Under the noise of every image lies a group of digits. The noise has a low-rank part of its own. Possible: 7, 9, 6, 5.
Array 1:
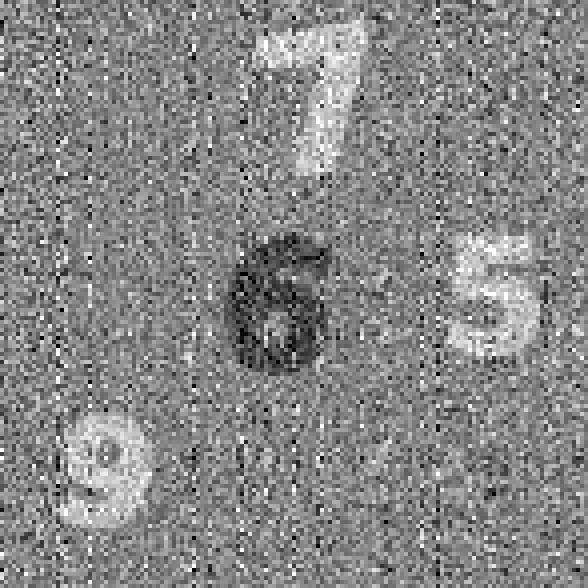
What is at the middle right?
5
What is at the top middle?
7
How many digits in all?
4
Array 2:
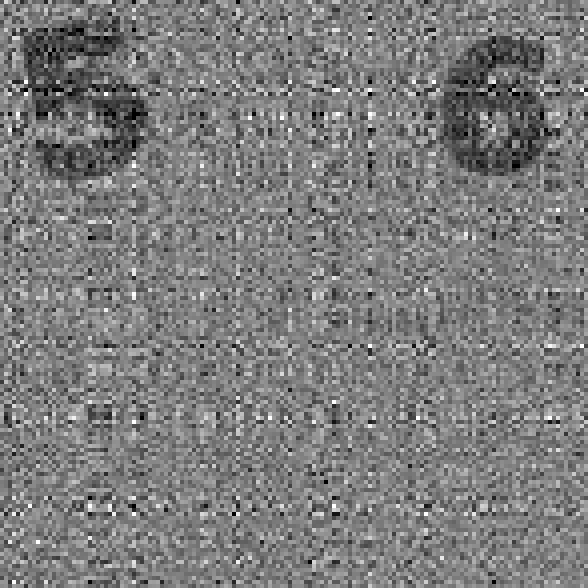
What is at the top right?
6
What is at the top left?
5
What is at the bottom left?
nothing
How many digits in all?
2
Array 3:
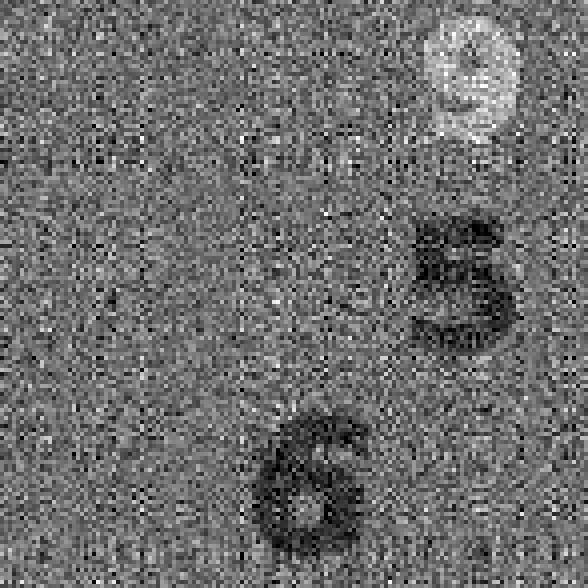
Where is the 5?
middle right
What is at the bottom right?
nothing
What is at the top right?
9
